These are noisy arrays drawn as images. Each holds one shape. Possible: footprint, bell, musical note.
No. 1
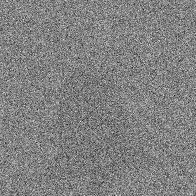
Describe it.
dark bell
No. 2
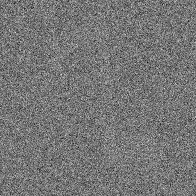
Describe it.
light musical note
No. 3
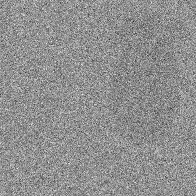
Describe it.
dark footprint
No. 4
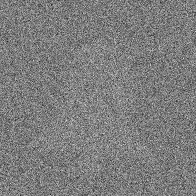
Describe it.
light bell
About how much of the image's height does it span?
two thirds
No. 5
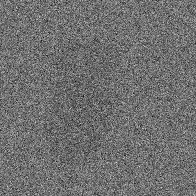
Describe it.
dark footprint
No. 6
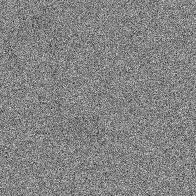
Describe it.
dark musical note
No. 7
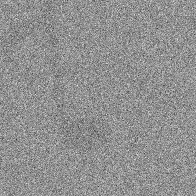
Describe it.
dark musical note
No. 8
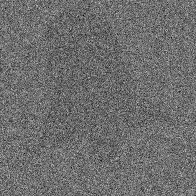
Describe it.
dark bell
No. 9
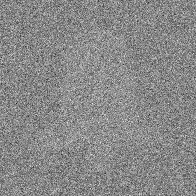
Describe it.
light bell
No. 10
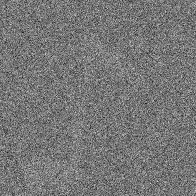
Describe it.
light musical note
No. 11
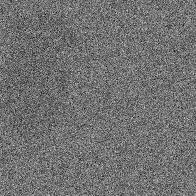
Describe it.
dark footprint
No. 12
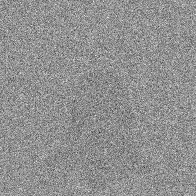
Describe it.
dark bell
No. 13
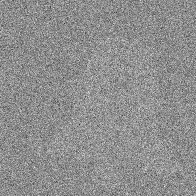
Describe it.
light bell
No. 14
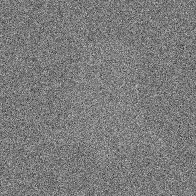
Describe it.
light bell
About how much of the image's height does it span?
two thirds
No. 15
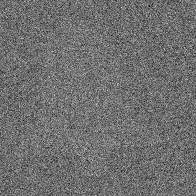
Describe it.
light bell
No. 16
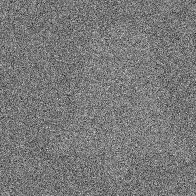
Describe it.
light bell
